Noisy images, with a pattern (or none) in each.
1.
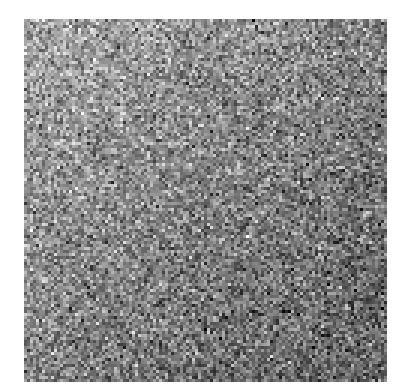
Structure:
a smooth slope
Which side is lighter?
top left
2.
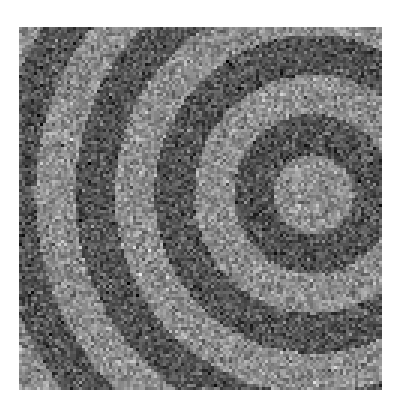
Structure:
rings round one point
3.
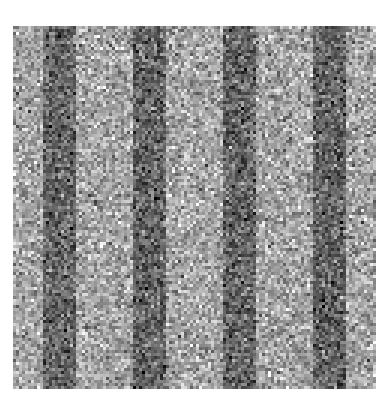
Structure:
vertical stripes
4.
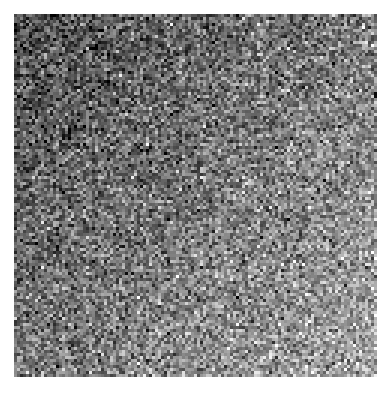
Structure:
a smooth slope
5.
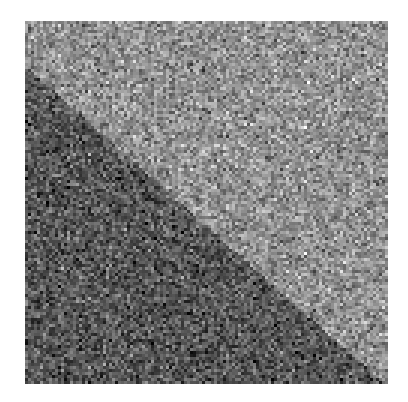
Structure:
a sharp edge
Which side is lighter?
top right
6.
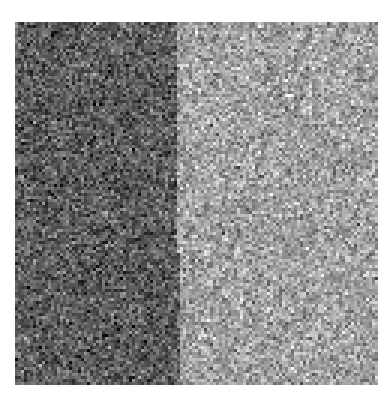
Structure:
a sharp edge
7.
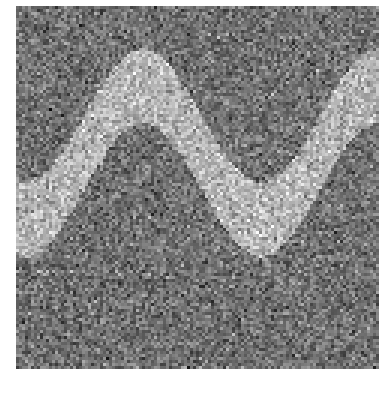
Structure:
a wavy band
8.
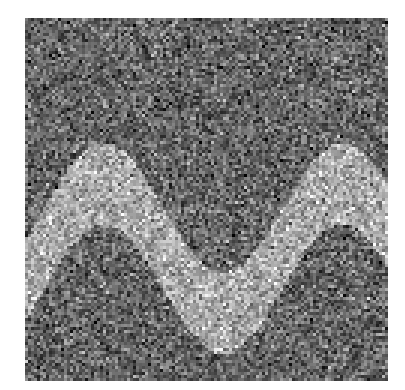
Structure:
a wavy band
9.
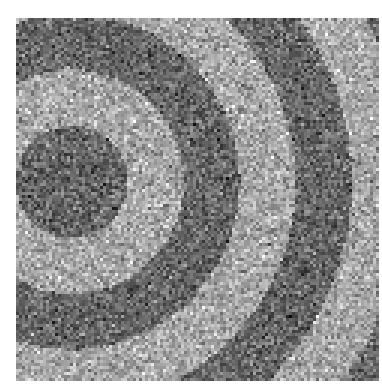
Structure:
rings round one point
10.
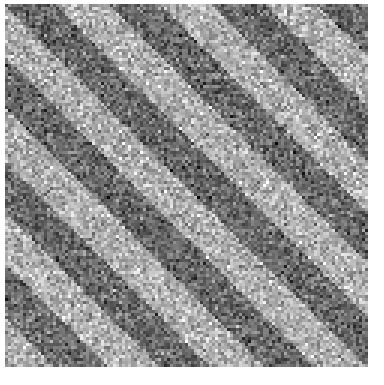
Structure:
diagonal stripes
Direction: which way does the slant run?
top left to bottom right
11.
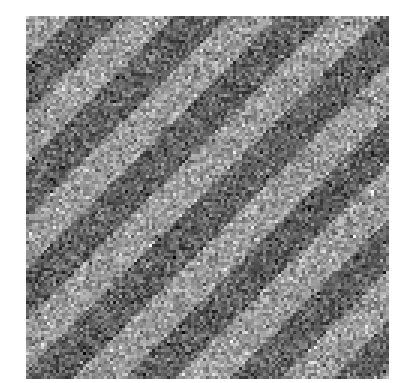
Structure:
diagonal stripes
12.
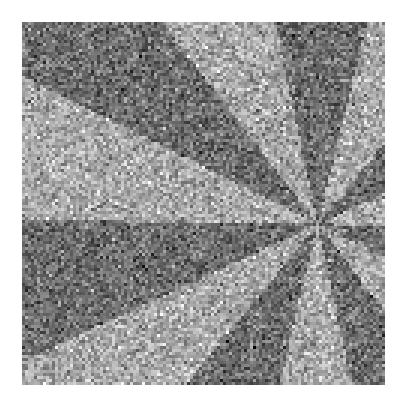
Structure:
spokes from one point
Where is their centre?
middle right
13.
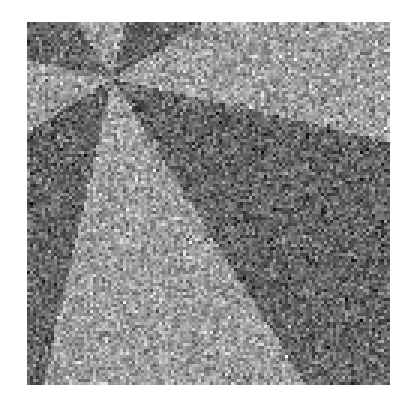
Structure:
spokes from one point
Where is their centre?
top left
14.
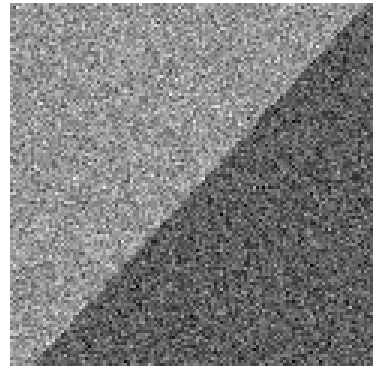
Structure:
a sharp edge
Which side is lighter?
top left
